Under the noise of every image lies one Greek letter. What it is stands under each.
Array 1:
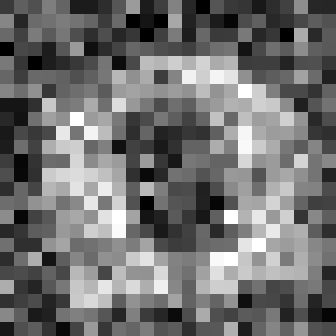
omega
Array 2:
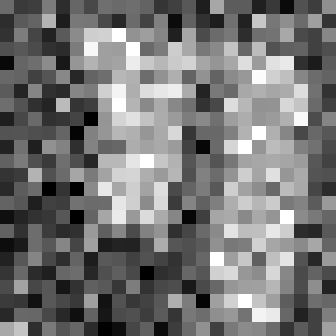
eta
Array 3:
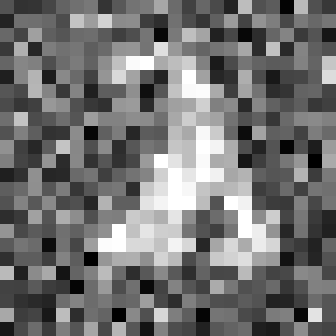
lambda
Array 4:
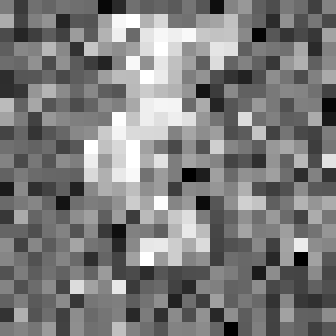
xi
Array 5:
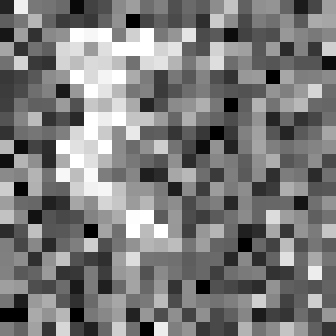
xi
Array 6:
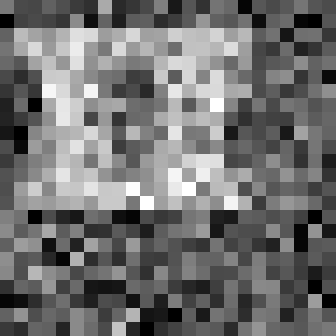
pi
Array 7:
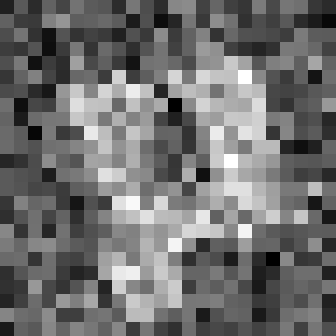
mu
